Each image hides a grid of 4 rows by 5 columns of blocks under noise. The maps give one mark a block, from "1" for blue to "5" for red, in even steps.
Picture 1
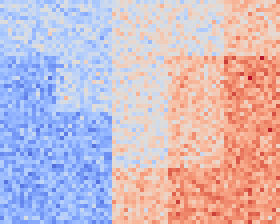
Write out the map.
2 2 3 3 4
1 2 3 4 5
1 1 3 4 5
1 1 4 5 5
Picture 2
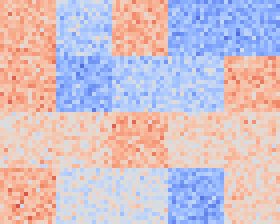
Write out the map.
5 2 5 1 1
5 1 2 2 5
4 4 5 4 4
5 3 3 1 4
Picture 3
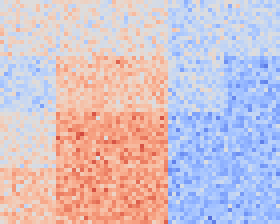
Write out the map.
3 3 3 2 2
2 4 4 2 1
3 5 5 1 1
4 5 5 1 1
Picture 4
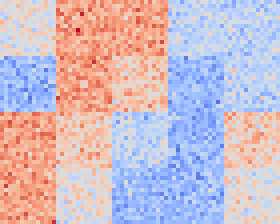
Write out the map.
3 5 5 2 2
1 5 4 1 2
5 4 2 1 4
5 3 1 1 3
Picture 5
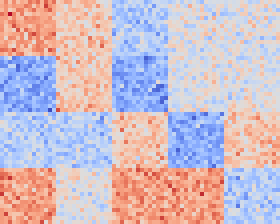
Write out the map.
5 4 2 3 3
1 4 1 3 3
2 2 4 1 4
5 3 5 5 2
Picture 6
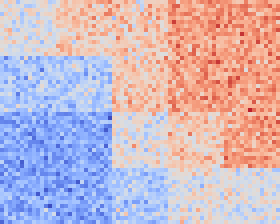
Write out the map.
3 4 4 5 5
2 2 4 5 5
1 1 3 4 5
1 1 2 3 3
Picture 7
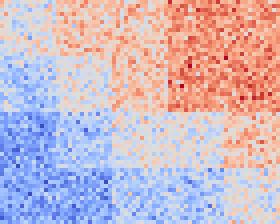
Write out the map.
3 4 4 5 5
2 3 4 5 5
1 2 3 3 4
1 1 2 2 3
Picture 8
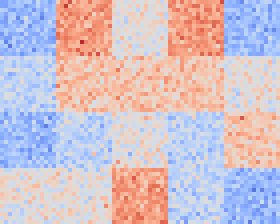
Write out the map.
1 5 3 5 1
2 4 4 4 3
1 2 3 2 4
3 3 5 2 1
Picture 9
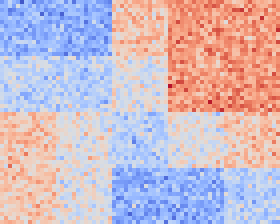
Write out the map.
1 1 4 5 5
2 2 3 5 5
4 3 2 3 4
4 3 1 1 2
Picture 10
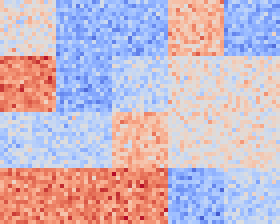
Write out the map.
3 1 1 4 1
5 1 2 3 3
2 2 4 3 3
5 5 5 1 2
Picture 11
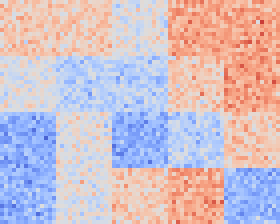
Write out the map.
4 4 3 5 5
3 2 2 4 5
1 3 1 2 4
1 3 4 5 1
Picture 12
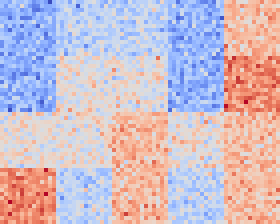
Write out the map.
1 2 2 1 4
1 3 3 1 5
3 3 4 3 4
5 2 4 2 4
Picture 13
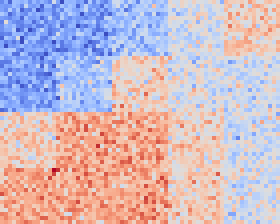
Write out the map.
1 1 2 3 4
1 2 4 3 3
4 5 5 4 3
5 5 5 4 3
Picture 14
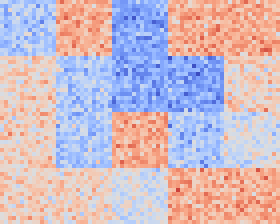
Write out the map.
2 5 1 5 5
4 2 1 1 4
4 2 5 2 3
4 4 3 5 5
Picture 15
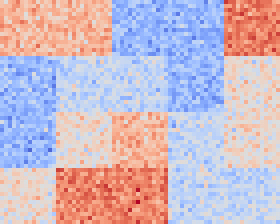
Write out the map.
4 4 1 1 5
1 2 2 1 3
1 3 4 2 3
3 5 5 2 2
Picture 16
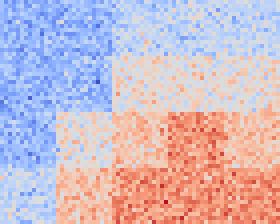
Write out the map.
1 1 2 2 2
1 1 3 3 3
1 3 4 5 4
2 4 5 5 5
